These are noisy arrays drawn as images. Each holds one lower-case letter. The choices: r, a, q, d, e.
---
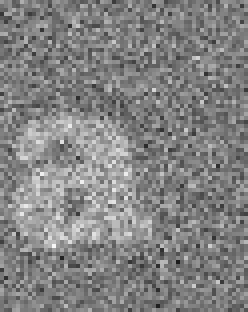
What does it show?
light a
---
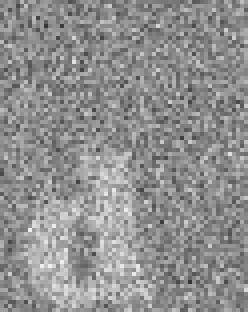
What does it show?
light d
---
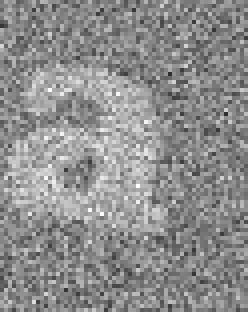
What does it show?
light a
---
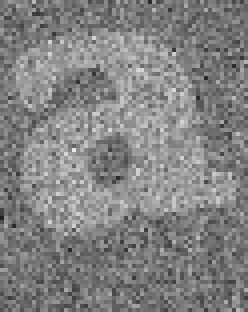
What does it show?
light a
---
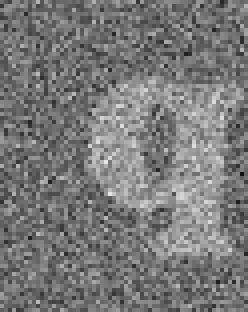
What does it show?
light q
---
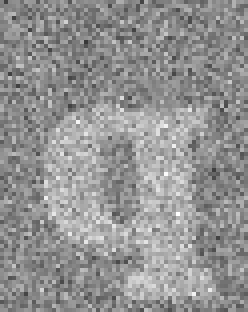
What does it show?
light q
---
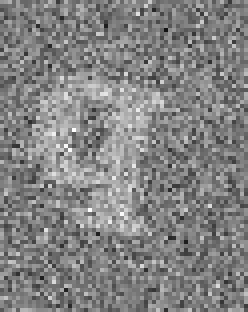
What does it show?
light q
